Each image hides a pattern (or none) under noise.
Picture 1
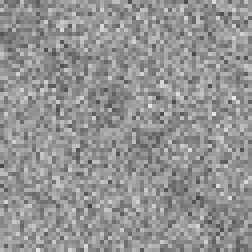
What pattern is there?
blocks along the diagonal
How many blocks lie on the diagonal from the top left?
6
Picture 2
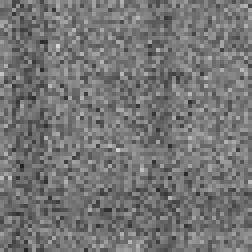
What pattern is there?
bands of rows crossing bands of columns
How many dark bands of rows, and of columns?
1 and 2
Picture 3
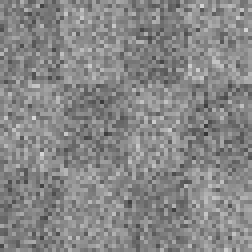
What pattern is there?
a checkerboard
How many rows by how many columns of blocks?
3 by 4
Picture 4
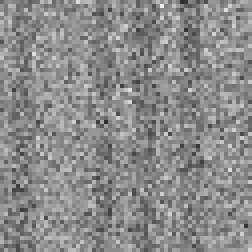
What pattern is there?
bands of columns
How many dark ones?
4
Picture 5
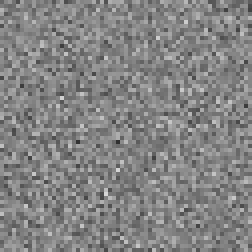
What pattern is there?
only noise
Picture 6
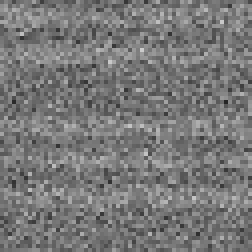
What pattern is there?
bands of rows
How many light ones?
5
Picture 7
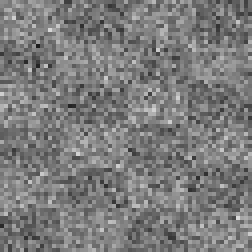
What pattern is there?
a checkerboard
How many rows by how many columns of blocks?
6 by 4
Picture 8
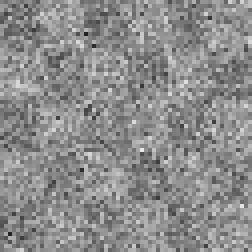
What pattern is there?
a checkerboard
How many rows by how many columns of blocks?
5 by 6
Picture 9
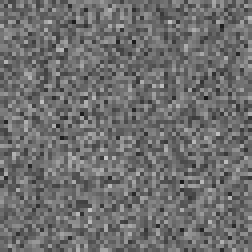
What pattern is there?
only noise
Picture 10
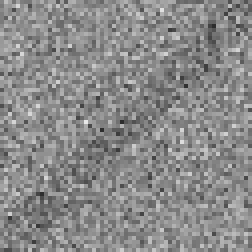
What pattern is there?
a diagonal band
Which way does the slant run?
bottom left to top right
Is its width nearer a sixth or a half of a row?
a sixth
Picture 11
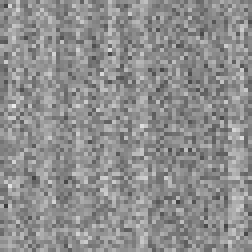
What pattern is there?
bands of columns
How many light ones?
6
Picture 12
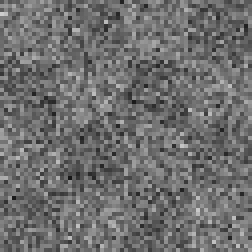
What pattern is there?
a checkerboard
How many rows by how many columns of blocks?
4 by 4
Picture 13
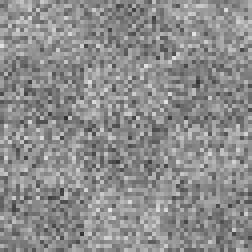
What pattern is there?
a checkerboard
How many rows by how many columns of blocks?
4 by 3
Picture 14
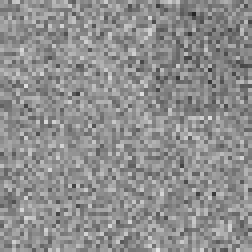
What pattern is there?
one block
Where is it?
top right
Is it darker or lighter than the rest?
darker
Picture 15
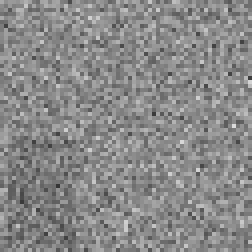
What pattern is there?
one block
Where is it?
bottom left
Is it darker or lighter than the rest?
darker
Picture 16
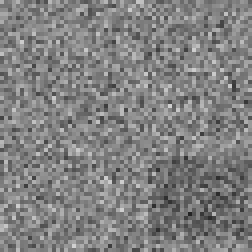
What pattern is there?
one block
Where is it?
bottom right
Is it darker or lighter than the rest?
darker
